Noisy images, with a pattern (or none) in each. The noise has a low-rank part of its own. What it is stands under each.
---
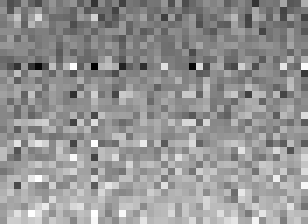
a smooth slope
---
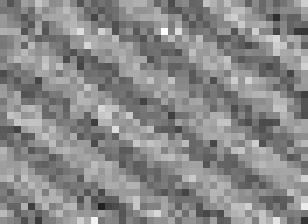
diagonal stripes
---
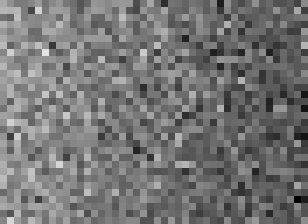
a smooth slope
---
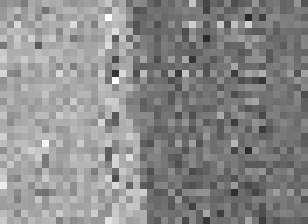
a sharp edge
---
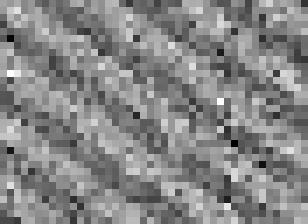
diagonal stripes
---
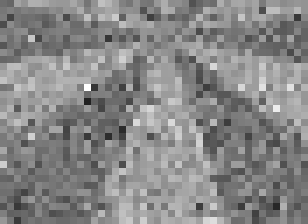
spokes from one point
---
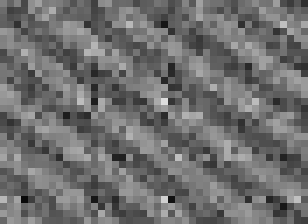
diagonal stripes
